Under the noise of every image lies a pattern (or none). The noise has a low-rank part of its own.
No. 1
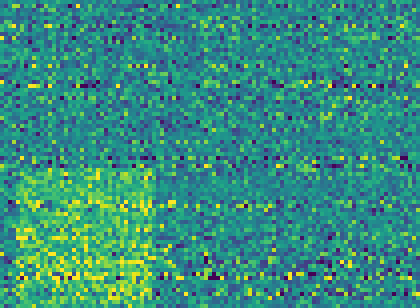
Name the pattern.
one block
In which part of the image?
bottom left
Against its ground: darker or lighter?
lighter
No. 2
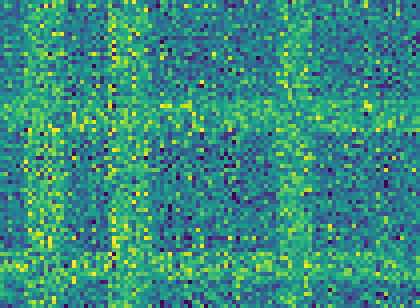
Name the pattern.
bands of rows crossing bands of columns
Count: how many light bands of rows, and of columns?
2 and 3
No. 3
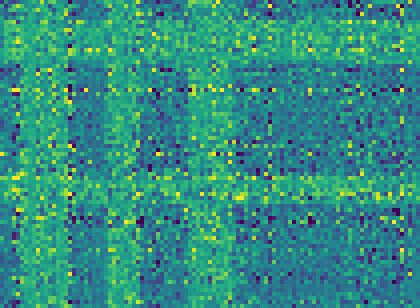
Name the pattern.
bands of rows crossing bands of columns
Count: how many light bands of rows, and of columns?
2 and 3
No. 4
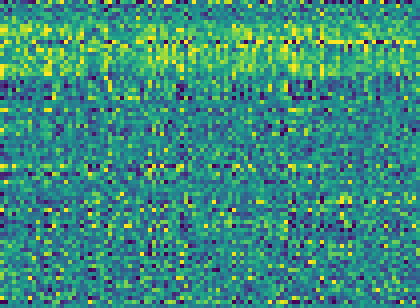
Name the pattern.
one band of rows
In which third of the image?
top
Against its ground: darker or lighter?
lighter
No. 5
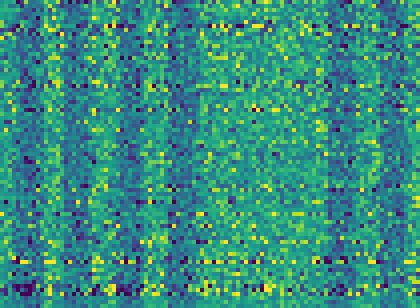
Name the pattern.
bands of columns
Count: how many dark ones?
6
